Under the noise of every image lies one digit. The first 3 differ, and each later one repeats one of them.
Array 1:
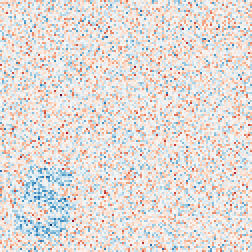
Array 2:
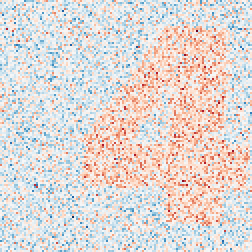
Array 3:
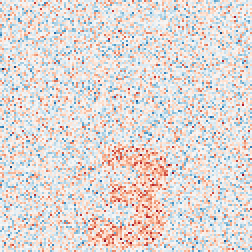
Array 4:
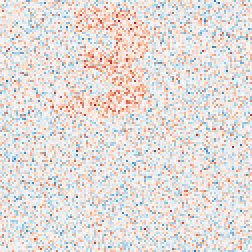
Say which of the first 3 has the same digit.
3
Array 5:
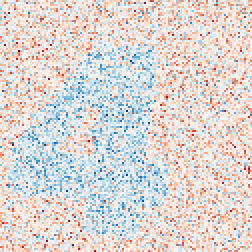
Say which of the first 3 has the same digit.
2
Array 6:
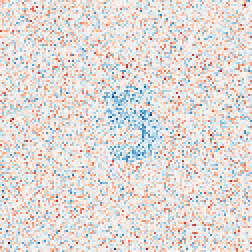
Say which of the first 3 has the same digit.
1
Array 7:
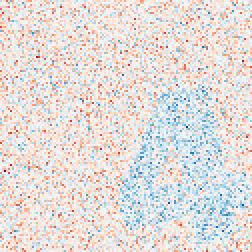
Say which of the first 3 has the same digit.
2
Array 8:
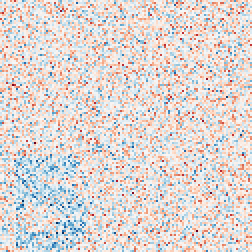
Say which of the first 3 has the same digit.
1
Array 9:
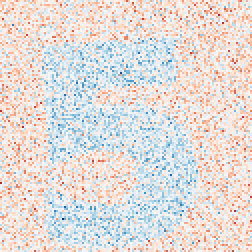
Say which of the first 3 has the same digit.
1
